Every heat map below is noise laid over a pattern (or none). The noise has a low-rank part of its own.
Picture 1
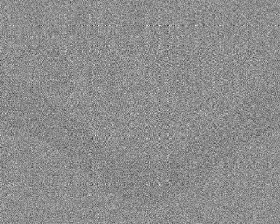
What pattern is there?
a wavy band
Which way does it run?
left to right
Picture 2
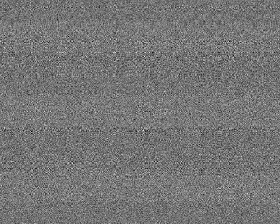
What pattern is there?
horizontal stripes
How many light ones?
3
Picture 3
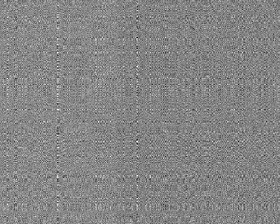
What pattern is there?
a sharp edge
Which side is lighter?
left
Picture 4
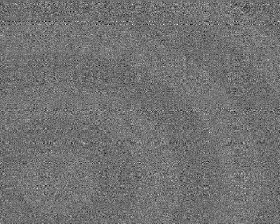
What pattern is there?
rings round one point
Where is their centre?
bottom left
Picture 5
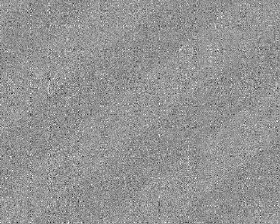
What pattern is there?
diagonal stripes
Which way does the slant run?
bottom left to top right
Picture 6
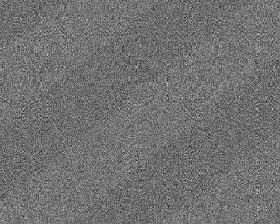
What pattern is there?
diagonal stripes
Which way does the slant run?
bottom left to top right
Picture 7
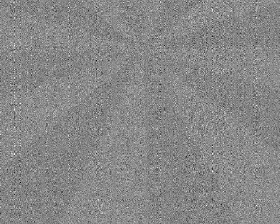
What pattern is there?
spokes from one point
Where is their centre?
top middle
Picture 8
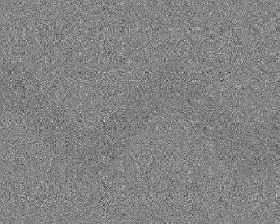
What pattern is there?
a wavy band
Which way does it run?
left to right
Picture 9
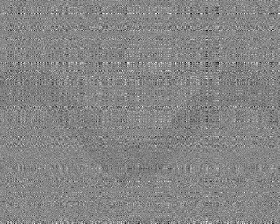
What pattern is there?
a wavy band
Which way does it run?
left to right
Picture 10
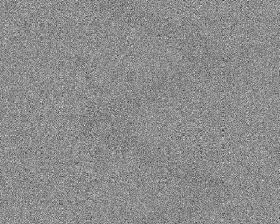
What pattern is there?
a wavy band
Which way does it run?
top to bottom
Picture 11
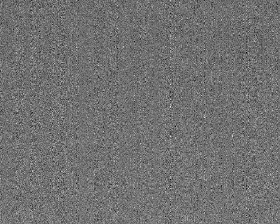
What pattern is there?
a smooth slope
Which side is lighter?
bottom
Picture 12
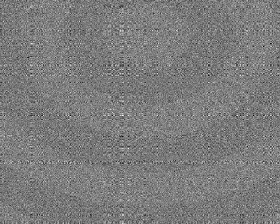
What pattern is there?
rings round one point
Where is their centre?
top middle
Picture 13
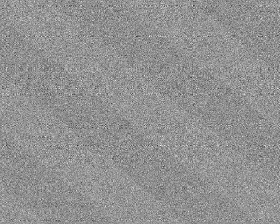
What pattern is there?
diagonal stripes
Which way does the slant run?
top left to bottom right
